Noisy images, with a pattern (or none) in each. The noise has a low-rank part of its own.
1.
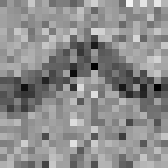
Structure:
a wavy band
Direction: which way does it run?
left to right
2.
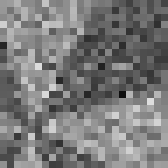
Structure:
spokes from one point
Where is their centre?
bottom left
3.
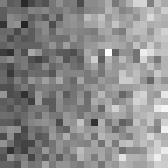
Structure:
a smooth slope
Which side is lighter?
right
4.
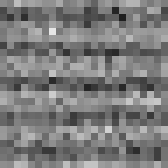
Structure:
horizontal stripes
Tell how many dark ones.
5
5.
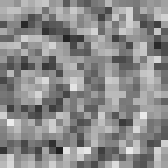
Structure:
rings round one point
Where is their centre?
middle left
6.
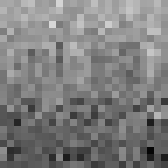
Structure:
a smooth slope
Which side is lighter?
top
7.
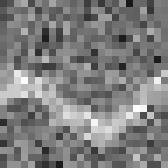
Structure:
a wavy band
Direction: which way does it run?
left to right
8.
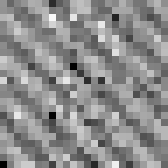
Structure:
diagonal stripes
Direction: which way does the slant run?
top left to bottom right
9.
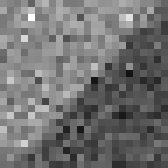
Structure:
a sharp edge
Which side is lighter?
top left
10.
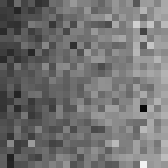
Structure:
a smooth slope
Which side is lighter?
right
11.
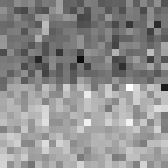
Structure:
a sharp edge
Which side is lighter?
bottom
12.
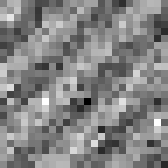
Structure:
diagonal stripes
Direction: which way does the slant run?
bottom left to top right
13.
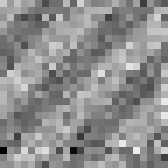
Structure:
diagonal stripes
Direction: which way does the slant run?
bottom left to top right
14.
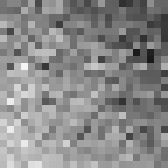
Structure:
a smooth slope
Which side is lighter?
bottom left
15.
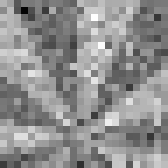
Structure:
spokes from one point
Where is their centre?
bottom middle
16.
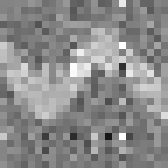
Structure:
a wavy band
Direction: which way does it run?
left to right
